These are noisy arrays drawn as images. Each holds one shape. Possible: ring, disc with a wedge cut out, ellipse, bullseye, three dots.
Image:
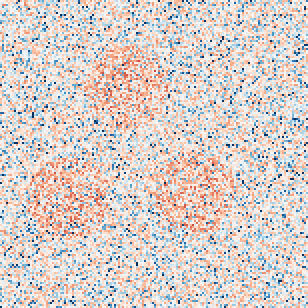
three dots
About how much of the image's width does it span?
two thirds
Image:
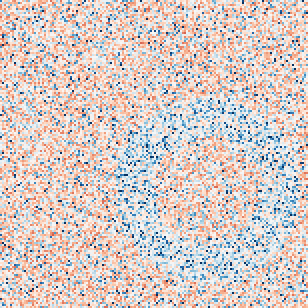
ring
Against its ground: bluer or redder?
bluer
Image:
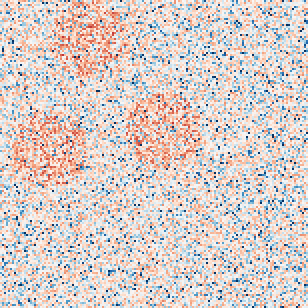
three dots
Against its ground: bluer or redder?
redder
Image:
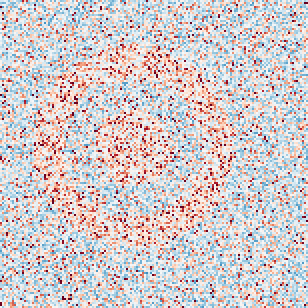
bullseye
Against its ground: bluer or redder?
redder
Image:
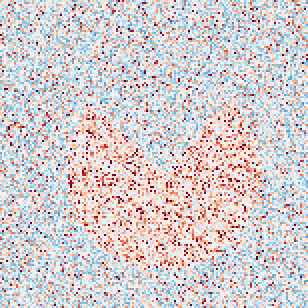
disc with a wedge cut out
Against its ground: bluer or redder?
redder
